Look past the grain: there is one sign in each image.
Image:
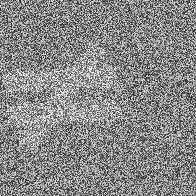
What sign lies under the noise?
not-equal sign
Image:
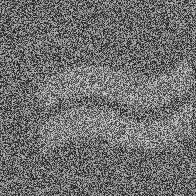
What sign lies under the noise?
approximately sign
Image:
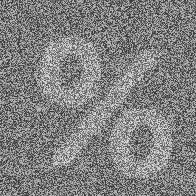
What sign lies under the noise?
percent sign
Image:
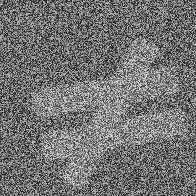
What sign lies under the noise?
not-equal sign
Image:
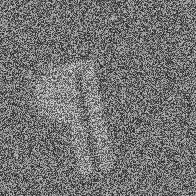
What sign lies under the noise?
pilcrow
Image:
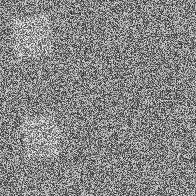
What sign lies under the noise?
colon
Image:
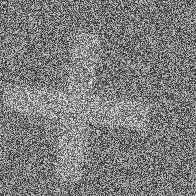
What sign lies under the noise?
plus sign
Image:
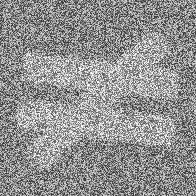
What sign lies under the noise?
not-equal sign
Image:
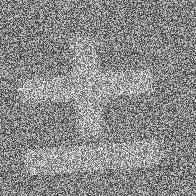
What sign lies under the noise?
plus-minus sign
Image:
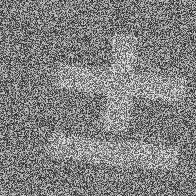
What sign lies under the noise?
plus-minus sign
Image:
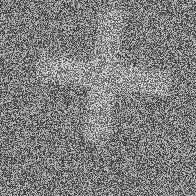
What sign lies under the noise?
plus sign
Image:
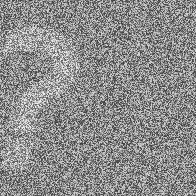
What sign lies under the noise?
question mark
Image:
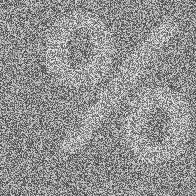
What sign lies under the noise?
percent sign
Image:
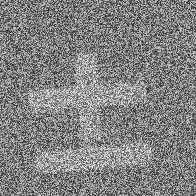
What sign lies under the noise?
plus-minus sign
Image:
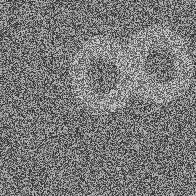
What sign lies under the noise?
infinity sign
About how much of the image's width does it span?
two thirds
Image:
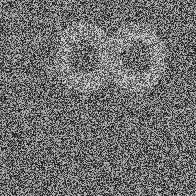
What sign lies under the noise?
infinity sign
